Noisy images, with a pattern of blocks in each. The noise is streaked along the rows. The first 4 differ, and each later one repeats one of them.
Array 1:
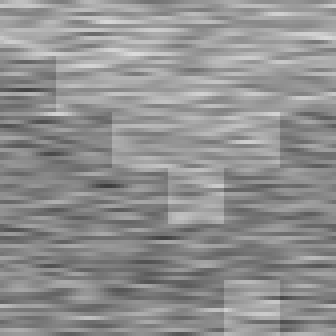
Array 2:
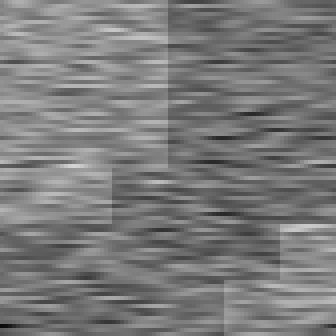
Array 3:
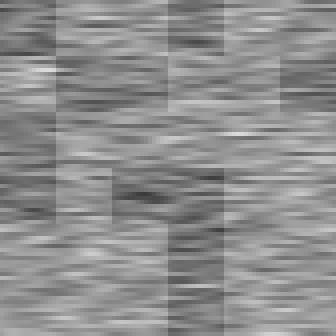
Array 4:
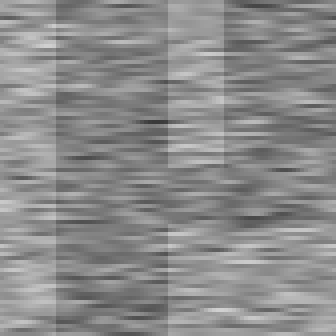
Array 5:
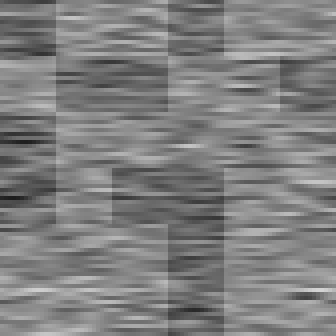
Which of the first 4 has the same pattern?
3
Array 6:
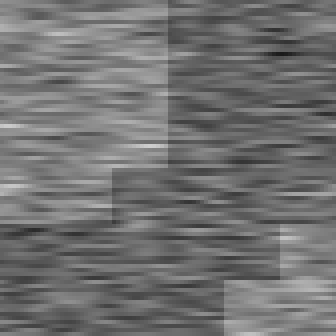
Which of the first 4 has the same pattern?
2
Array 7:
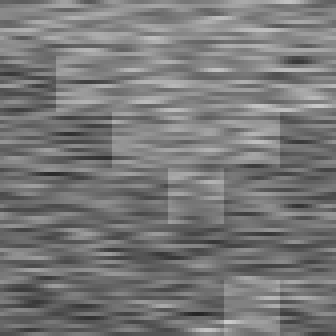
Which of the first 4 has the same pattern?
1
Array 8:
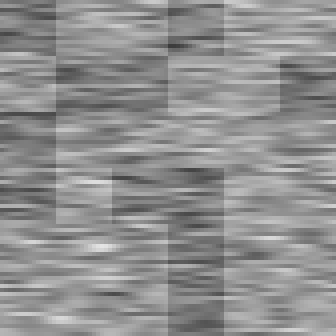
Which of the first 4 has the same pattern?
3
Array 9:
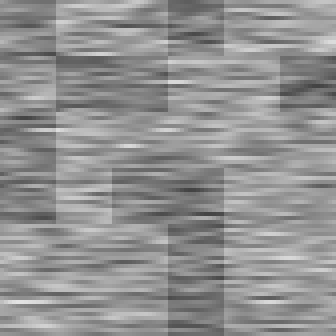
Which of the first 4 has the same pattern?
3
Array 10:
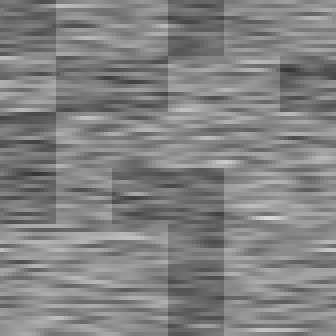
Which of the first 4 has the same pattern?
3
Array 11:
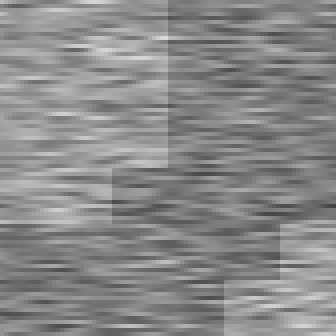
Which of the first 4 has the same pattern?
2
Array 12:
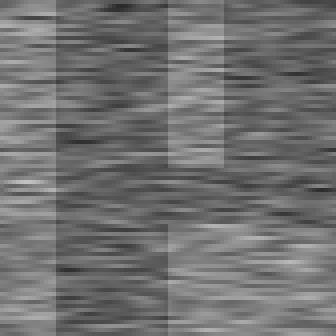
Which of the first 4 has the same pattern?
4
